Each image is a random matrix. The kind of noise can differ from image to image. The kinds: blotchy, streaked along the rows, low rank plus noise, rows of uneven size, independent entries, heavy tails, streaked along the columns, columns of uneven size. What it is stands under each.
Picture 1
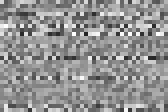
rows of uneven size
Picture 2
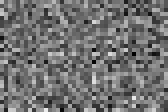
low rank plus noise
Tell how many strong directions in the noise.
three or four
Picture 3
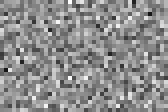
independent entries
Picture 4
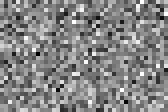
independent entries
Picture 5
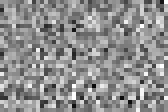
low rank plus noise
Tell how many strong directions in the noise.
three or four
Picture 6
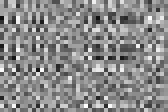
low rank plus noise
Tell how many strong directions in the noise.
one
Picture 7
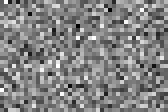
independent entries
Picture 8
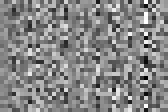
columns of uneven size
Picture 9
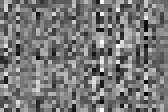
columns of uneven size
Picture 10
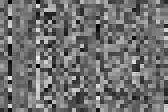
columns of uneven size
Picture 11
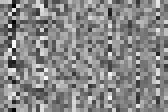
columns of uneven size
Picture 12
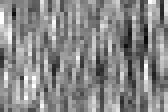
streaked along the columns
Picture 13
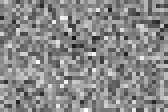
independent entries
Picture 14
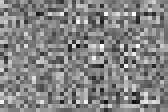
low rank plus noise
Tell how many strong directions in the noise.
two
